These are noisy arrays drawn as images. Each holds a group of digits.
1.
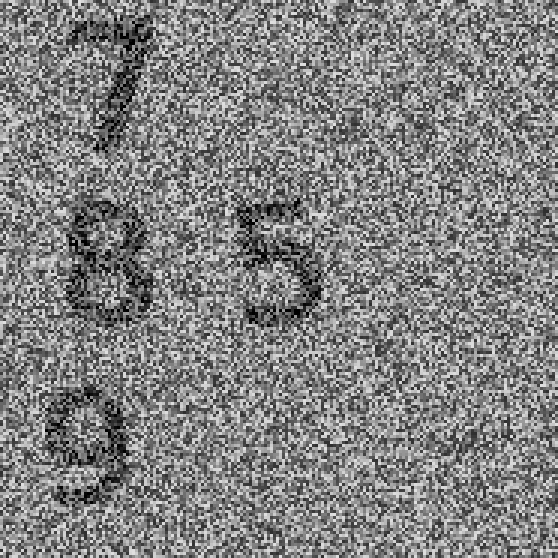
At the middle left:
8
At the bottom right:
nothing
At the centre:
5
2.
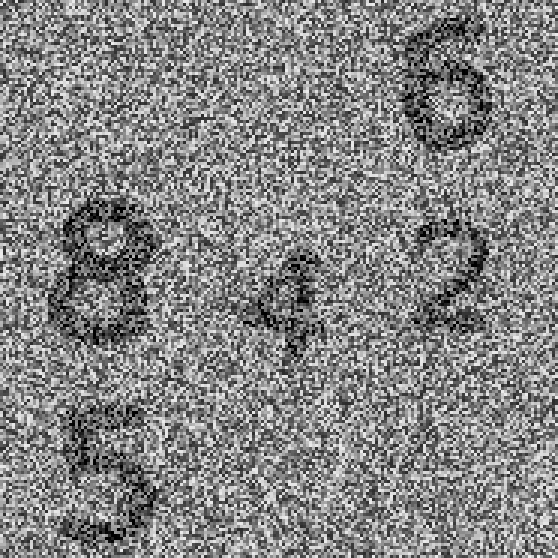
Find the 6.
top right
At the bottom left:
5
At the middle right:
2
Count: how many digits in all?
5
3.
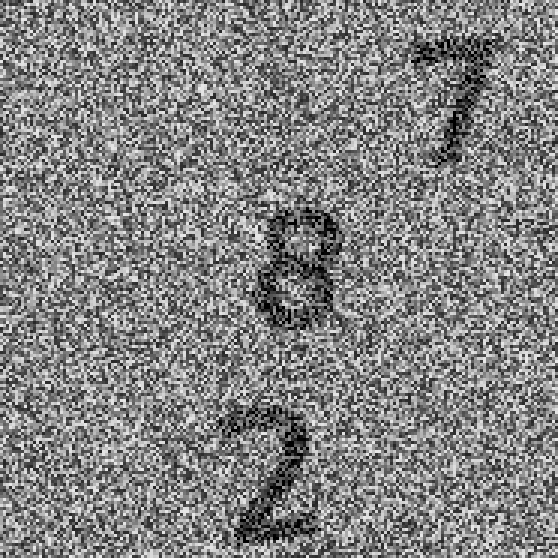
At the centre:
8
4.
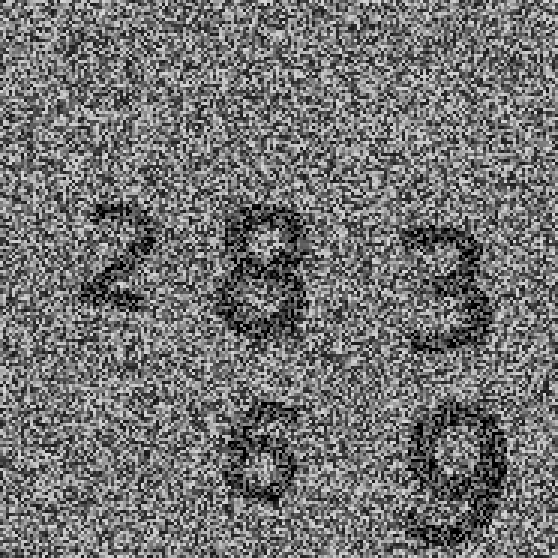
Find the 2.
middle left
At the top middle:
nothing
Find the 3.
middle right
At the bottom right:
9
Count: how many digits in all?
5
